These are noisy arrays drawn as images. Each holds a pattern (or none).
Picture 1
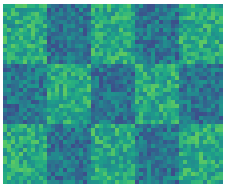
a checkerboard
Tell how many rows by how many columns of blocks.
3 by 5
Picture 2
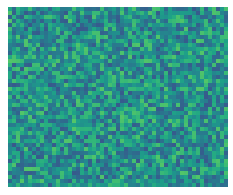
only noise
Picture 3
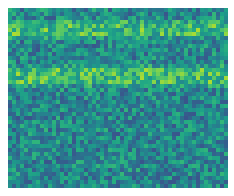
bands of rows
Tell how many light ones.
2
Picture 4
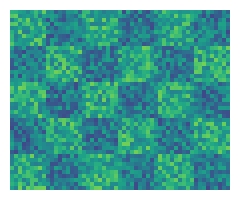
a checkerboard
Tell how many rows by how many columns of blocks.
5 by 6
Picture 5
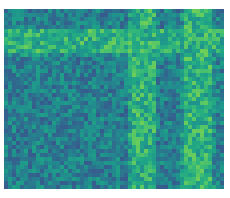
bands of rows crossing bands of columns
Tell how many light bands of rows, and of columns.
1 and 2
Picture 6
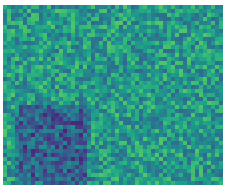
one block
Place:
bottom left
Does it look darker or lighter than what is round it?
darker
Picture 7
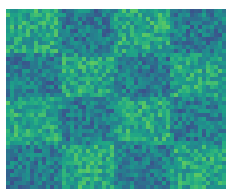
a checkerboard
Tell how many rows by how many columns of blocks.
4 by 4
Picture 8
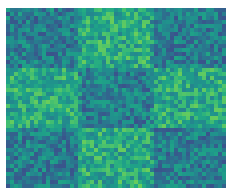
a checkerboard
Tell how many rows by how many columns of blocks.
3 by 3
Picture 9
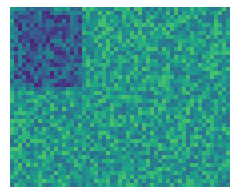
one block
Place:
top left
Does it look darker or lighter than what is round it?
darker
